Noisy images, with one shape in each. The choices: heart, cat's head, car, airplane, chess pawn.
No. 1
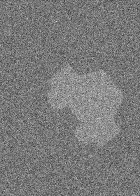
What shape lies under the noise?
car
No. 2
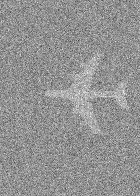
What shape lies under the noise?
airplane
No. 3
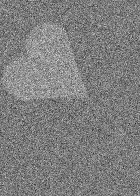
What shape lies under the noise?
heart
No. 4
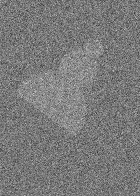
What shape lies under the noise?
chess pawn
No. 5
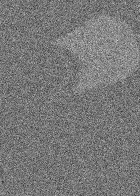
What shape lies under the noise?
cat's head
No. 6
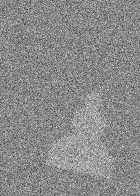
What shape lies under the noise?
chess pawn
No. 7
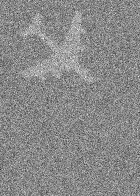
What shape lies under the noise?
airplane
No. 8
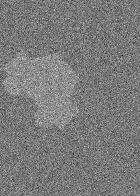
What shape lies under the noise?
car
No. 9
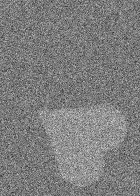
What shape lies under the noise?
heart
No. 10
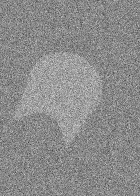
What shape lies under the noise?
cat's head
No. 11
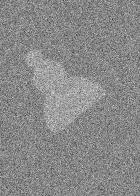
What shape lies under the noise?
chess pawn
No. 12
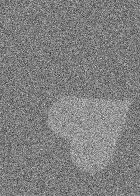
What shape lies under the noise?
heart
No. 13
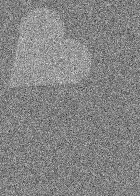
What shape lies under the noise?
heart
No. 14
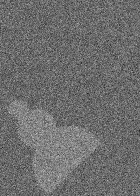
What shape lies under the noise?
chess pawn
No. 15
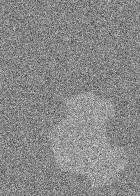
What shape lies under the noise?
car
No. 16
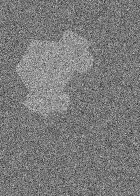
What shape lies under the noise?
car
